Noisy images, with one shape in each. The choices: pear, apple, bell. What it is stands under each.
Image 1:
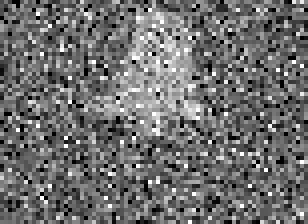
bell
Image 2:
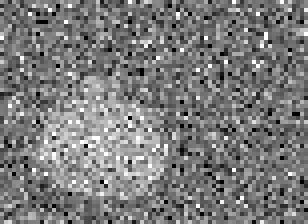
apple
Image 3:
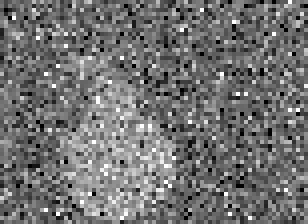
pear
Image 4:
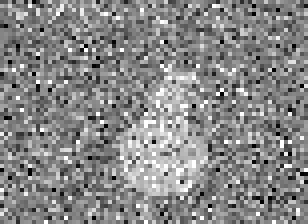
pear
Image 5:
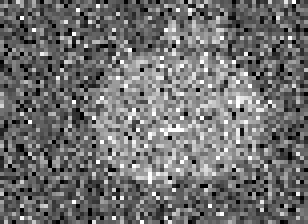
apple
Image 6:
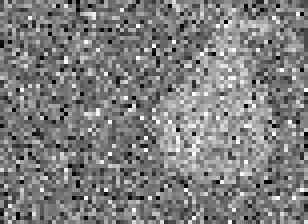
pear
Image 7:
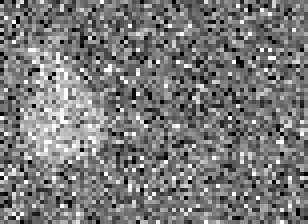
pear
